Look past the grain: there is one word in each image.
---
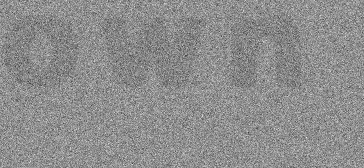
own
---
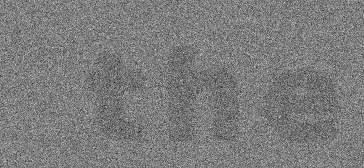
the
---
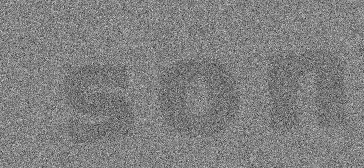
son
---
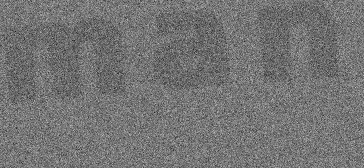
man
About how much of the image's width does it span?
nearly all
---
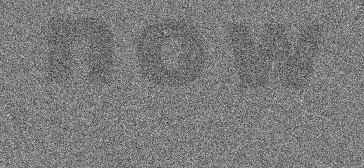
now
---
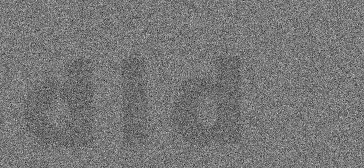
did
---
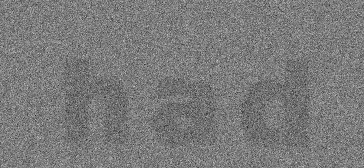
had
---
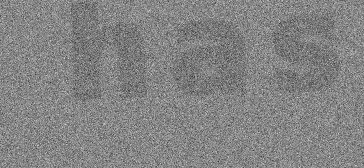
has
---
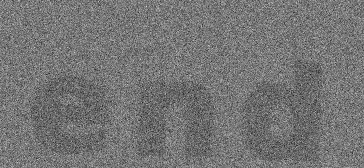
end
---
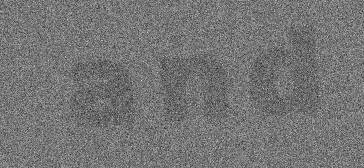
and
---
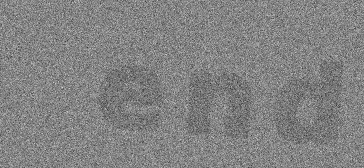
end
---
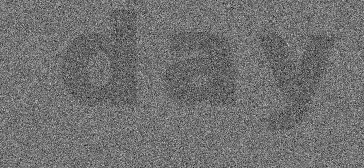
day
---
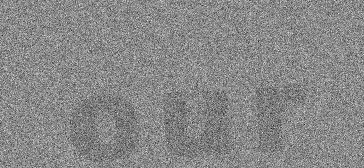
our
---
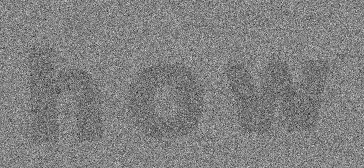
how
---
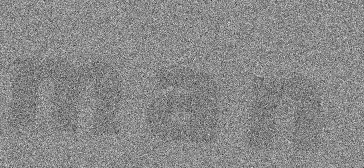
man
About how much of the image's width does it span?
nearly all
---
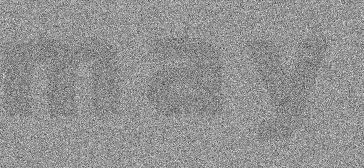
may
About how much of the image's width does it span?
nearly all
